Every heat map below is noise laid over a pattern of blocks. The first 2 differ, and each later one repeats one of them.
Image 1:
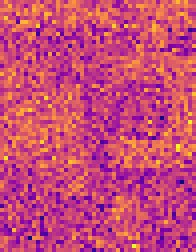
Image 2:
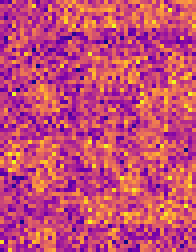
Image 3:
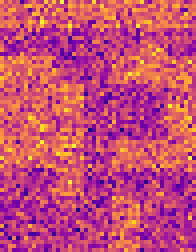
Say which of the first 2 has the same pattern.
1
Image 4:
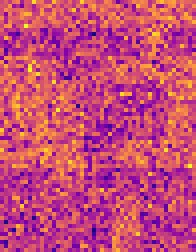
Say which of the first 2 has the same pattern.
1
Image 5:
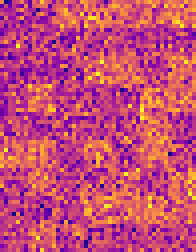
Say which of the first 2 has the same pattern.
2
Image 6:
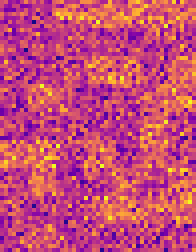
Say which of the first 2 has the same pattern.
2
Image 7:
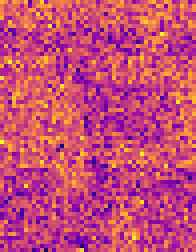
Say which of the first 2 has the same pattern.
1
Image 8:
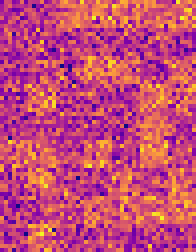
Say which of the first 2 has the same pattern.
2
